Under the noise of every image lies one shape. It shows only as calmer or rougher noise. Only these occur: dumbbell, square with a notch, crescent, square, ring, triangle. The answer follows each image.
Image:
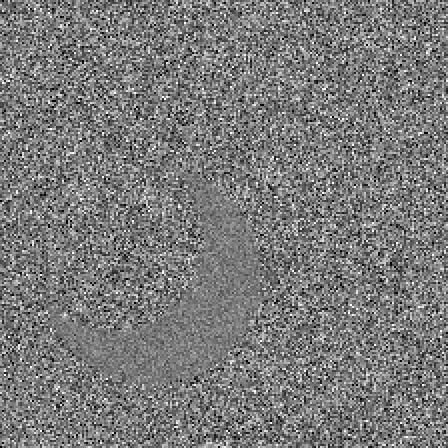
calm crescent
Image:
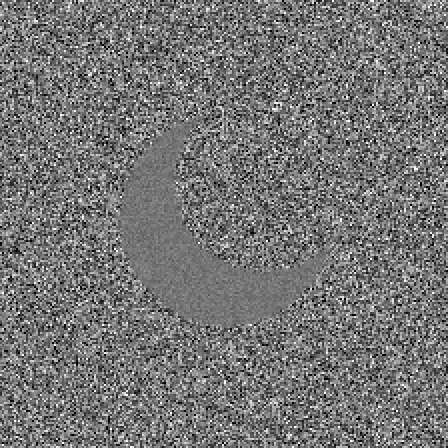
calm crescent
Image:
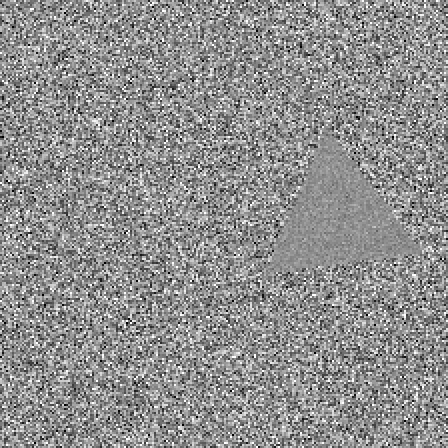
calm triangle, middle right
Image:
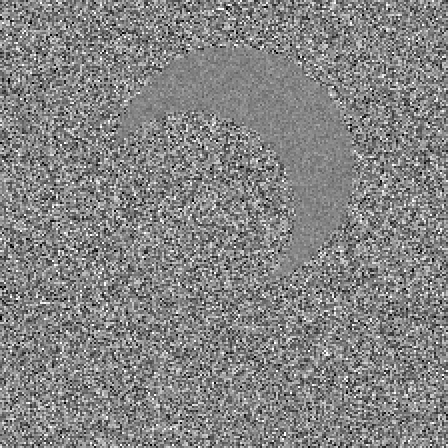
calm crescent
